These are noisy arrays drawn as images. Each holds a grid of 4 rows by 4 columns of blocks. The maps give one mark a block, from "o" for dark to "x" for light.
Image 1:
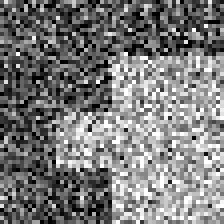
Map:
oooo
ooxx
oxxx
ooxx
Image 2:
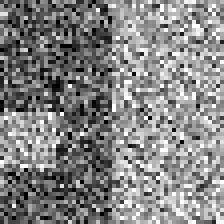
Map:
ooxx
ooxx
xoxx
ooxx
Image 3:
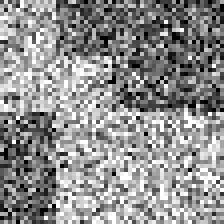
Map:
xooo
xxoo
oxxx
oxxx
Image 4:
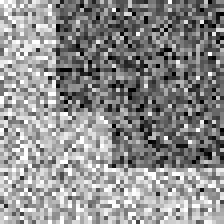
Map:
xooo
xooo
xxoo
xxxx
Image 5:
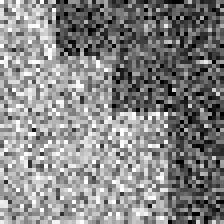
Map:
xooo
xxoo
xxxo
xxxo
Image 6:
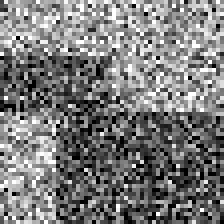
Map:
xxxx
ooxx
xooo
xooo
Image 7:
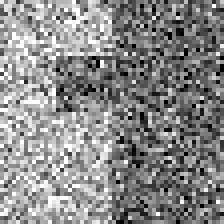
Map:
xxoo
xooo
xxoo
xxoo
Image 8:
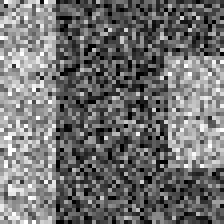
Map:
xooo
xoox
xoox
xooo
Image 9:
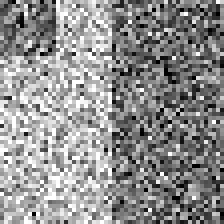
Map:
oxoo
xxoo
xxoo
xxoo
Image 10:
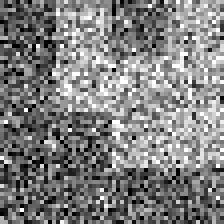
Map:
oxox
oxxx
ooxx
oooo
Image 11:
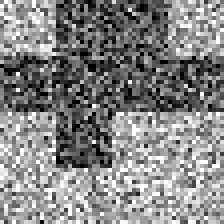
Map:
xoox
oooo
xoxx
xxxx
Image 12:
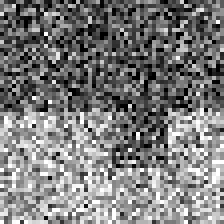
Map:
oooo
oooo
xxox
xxxx
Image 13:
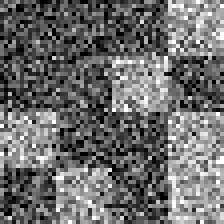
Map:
ooox
ooxo
xoox
oxox
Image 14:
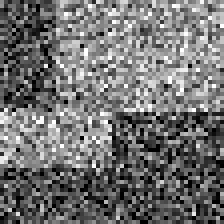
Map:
oxxx
oxxx
xxoo
oooo
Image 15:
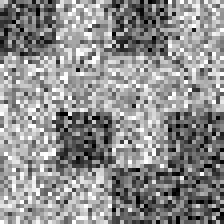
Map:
oxox
xxxx
xoxo
xxoo
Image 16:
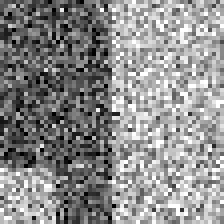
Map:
ooxx
ooxx
ooxx
xoxx
